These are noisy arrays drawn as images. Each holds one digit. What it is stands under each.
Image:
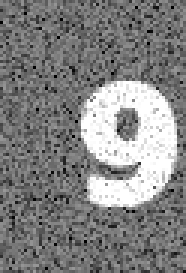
light 9
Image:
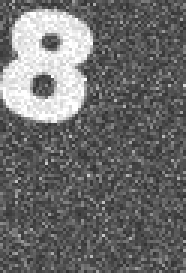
light 8
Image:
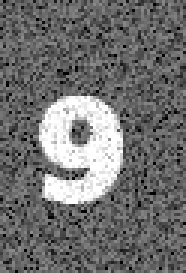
light 9
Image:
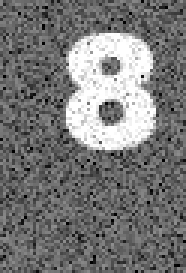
light 8
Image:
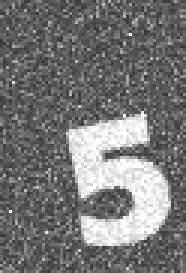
light 5
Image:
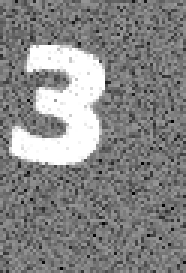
light 3
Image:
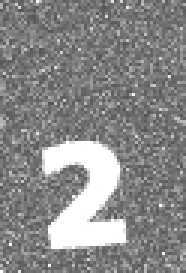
light 2
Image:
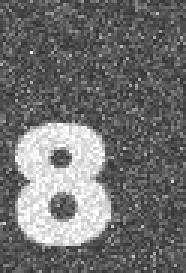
light 8
